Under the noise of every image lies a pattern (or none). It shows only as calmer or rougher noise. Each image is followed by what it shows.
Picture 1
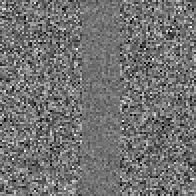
one band of columns
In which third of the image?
middle
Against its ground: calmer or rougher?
calmer
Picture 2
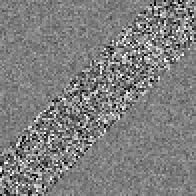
a diagonal band
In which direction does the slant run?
bottom left to top right
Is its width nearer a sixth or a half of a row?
a half
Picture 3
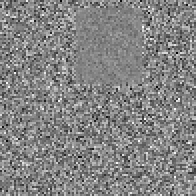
one block
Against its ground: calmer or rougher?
calmer
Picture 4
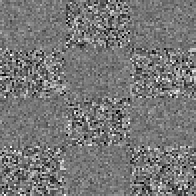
a checkerboard
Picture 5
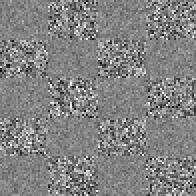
a checkerboard
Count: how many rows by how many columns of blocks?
5 by 4
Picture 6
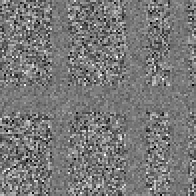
bands of rows crossing bands of columns
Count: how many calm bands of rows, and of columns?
1 and 3
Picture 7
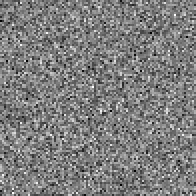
only noise
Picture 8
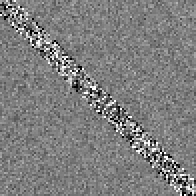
a diagonal band
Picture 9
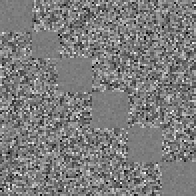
blocks along the diagonal
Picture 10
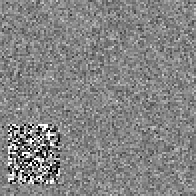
one block
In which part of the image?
bottom left
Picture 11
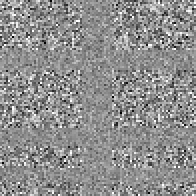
bands of rows crossing bands of columns
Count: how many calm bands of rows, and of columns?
3 and 1
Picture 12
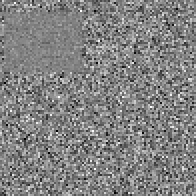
one block
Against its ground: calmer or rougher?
calmer
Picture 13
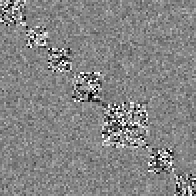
blocks along the diagonal
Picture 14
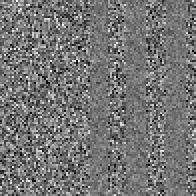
bands of columns
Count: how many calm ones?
3
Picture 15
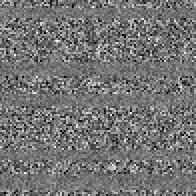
bands of rows
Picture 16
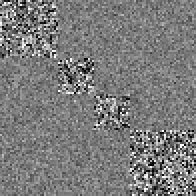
blocks along the diagonal
